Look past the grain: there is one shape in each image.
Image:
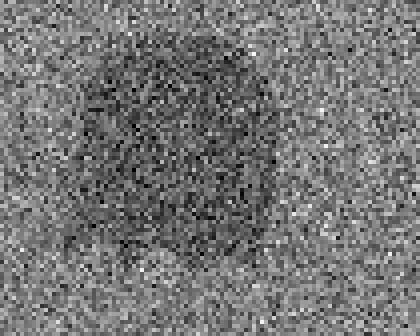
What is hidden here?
dark ghost
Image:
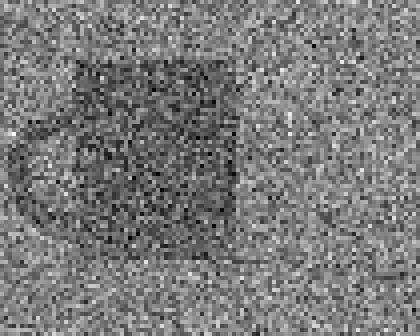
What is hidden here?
dark cup
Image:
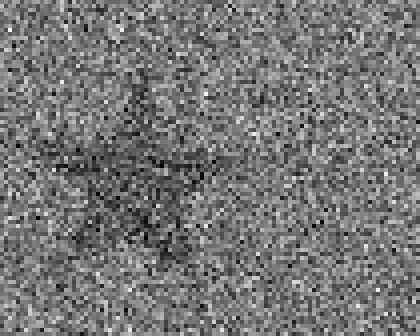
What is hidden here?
dark star
